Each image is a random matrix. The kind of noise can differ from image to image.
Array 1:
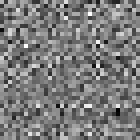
low rank plus noise
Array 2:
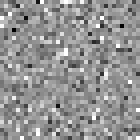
heavy tails
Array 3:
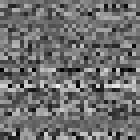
rows of uneven size
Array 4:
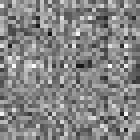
low rank plus noise
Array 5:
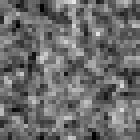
blotchy
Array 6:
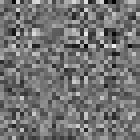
low rank plus noise
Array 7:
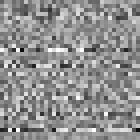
rows of uneven size
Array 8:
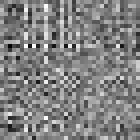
low rank plus noise
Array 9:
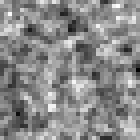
blotchy
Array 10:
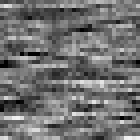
streaked along the rows
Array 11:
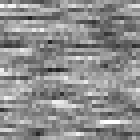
streaked along the rows
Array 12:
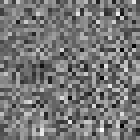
low rank plus noise
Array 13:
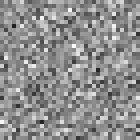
independent entries
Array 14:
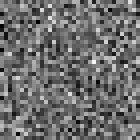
independent entries
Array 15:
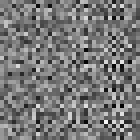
low rank plus noise
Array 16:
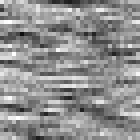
streaked along the rows
